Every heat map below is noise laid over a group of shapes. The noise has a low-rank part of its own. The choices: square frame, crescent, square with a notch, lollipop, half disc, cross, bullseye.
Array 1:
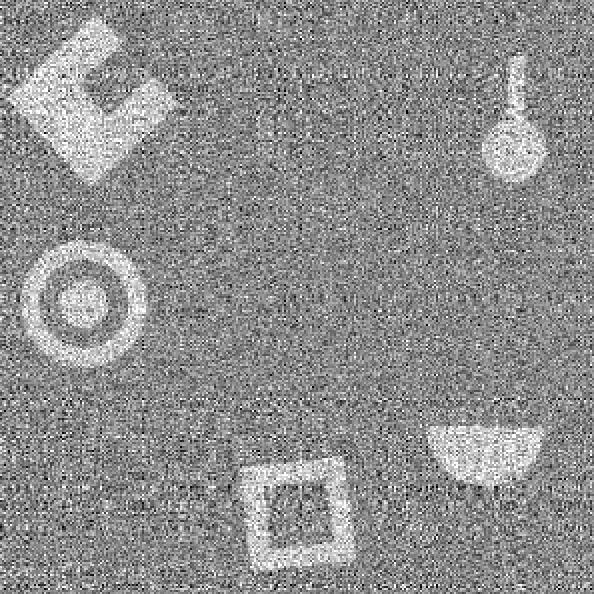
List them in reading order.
top left: square with a notch; top right: lollipop; middle left: bullseye; bottom middle: square frame; bottom right: half disc
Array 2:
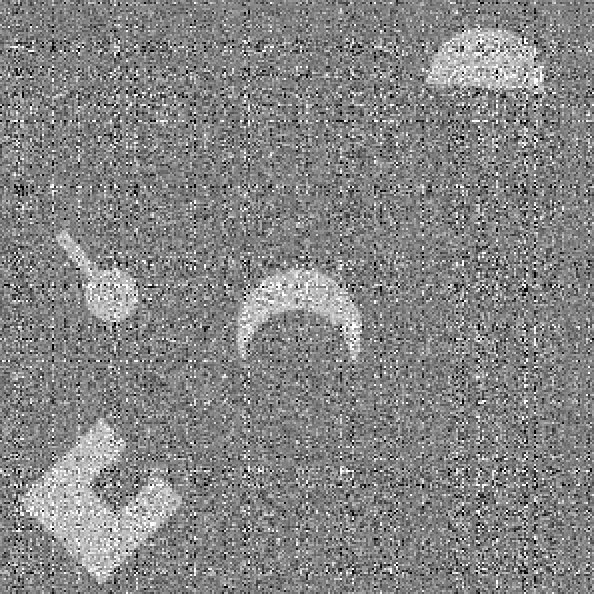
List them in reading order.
top right: half disc; middle left: lollipop; centre: crescent; bottom left: square with a notch
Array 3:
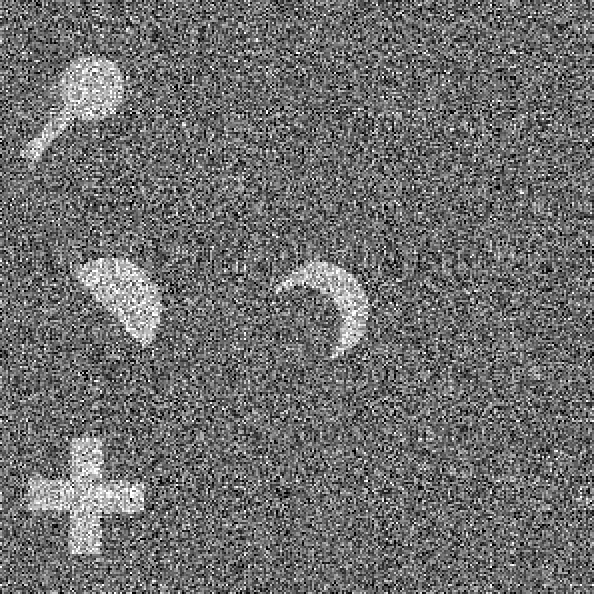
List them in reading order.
top left: lollipop; middle left: half disc; centre: crescent; bottom left: cross
